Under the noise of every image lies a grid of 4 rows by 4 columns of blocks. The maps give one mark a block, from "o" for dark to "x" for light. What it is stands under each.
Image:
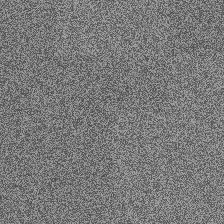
o x x o
o o o x
o o x x
o o x x
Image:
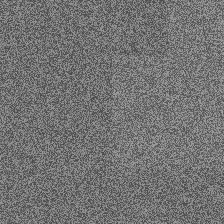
o o o x
o o x x
o o x x
o o o o
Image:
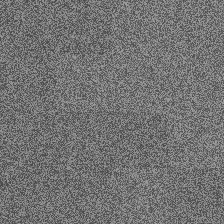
o o x x
o x x x
o o o x
o o x o
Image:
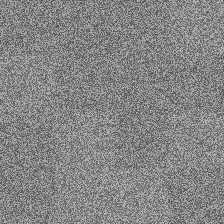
o o o x
x o o o
o x o x
o x x o
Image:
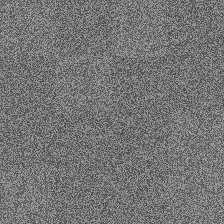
x o x o
o x o o
o o o x
x o o x
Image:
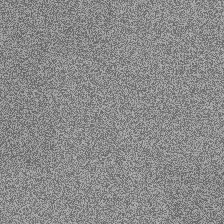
o o x x
o x x x
o x x x
x x x o
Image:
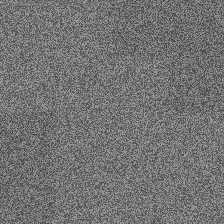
x x o o
x x x o
o x x x
o x x x
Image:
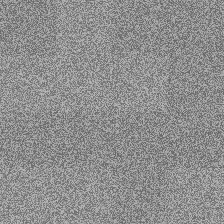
o x o o
x x x o
o o o o
x x o x
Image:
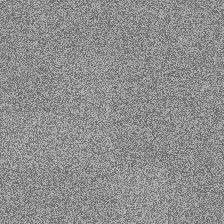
o o o o
o x o o
x x o o
o o x o
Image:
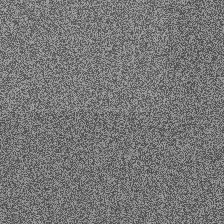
x x x o
x x x o
o o o o
o o o o
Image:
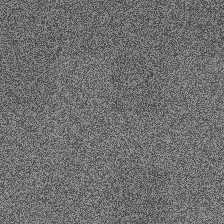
o o o o
o x o x
x x x x
x x o x
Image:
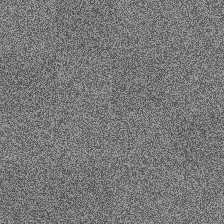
x o x x
o x o x
x x x o
o o x x
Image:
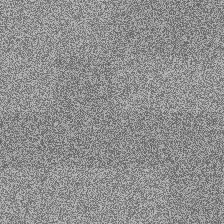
x x o o
x o x x
o o o o
x x x o
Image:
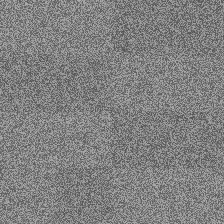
x x o o
o o x x
x x o o
x o x x
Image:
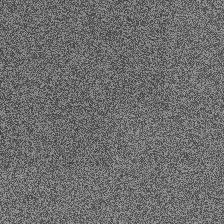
o o o x
o o o x
o o x x
x x x x
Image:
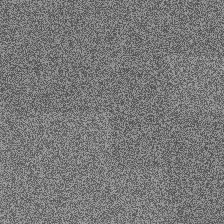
o o o o
o o o x
x x o o
x x x o
